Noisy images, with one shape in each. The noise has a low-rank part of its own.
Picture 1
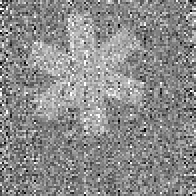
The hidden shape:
asterisk
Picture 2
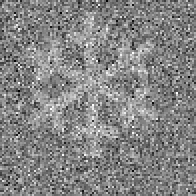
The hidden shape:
snowflake
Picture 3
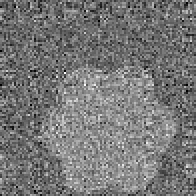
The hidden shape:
flower
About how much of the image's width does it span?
two thirds
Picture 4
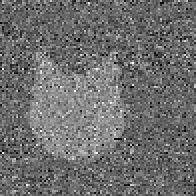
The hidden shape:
cat's head
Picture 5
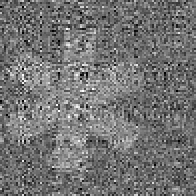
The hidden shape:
asterisk
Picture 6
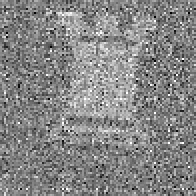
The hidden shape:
chess rook
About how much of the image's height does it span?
two thirds
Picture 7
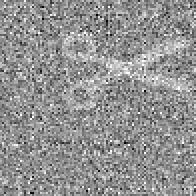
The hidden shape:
pair of scissors
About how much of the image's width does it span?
two thirds
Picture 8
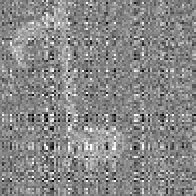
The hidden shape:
musical note
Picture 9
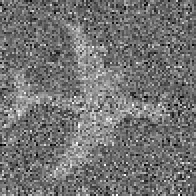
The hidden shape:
airplane
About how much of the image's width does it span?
nearly all
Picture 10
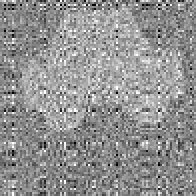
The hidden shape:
car
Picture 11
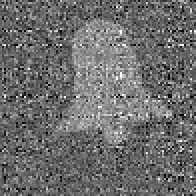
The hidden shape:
bell
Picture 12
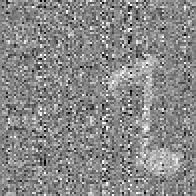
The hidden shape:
musical note
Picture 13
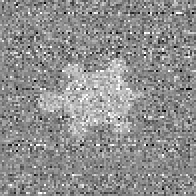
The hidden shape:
turtle
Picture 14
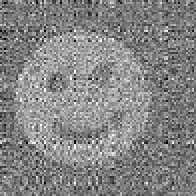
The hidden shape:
smiling face
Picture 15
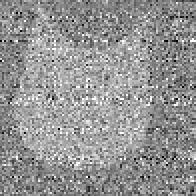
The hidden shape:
cat's head
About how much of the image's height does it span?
nearly all
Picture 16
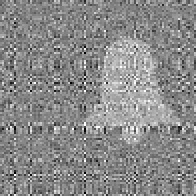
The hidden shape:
bell
